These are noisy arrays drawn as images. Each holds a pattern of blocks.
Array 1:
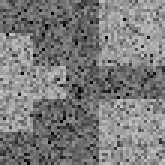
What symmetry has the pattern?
top and bottom mirror each other
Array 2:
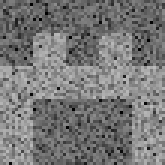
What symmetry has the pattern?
left and right mirror each other
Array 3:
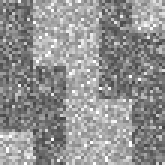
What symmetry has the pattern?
the same after a half turn
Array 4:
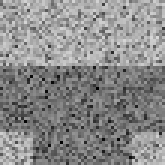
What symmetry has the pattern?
left and right mirror each other
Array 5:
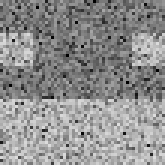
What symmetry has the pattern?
left and right mirror each other
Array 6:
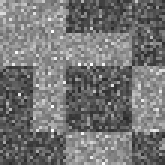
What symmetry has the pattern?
mirrored about the diagonal from the top left
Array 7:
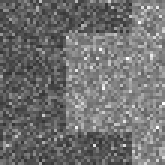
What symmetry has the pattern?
top and bottom mirror each other
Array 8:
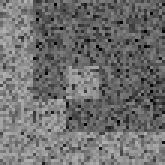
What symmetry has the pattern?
mirrored about the diagonal from the bottom left
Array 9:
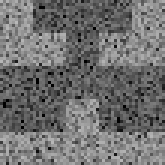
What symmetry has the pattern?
left and right mirror each other
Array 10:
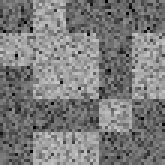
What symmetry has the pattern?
mirrored about the diagonal from the top left
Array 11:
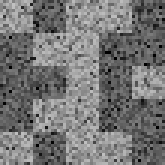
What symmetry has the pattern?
top and bottom mirror each other
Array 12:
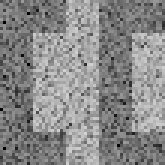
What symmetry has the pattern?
top and bottom mirror each other
